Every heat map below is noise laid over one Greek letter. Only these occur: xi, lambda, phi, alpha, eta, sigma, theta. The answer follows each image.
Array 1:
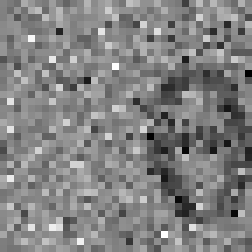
theta
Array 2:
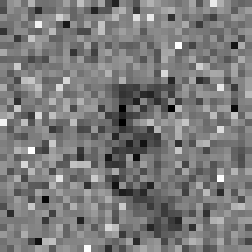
xi
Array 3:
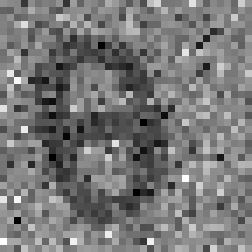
theta
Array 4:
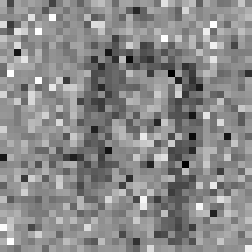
eta
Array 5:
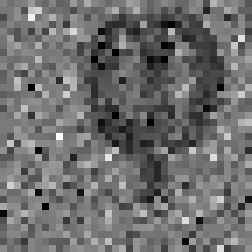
phi
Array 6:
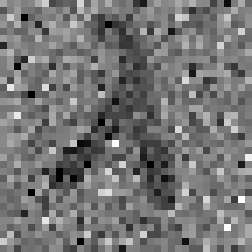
lambda
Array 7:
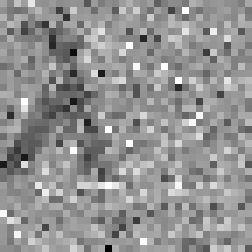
lambda
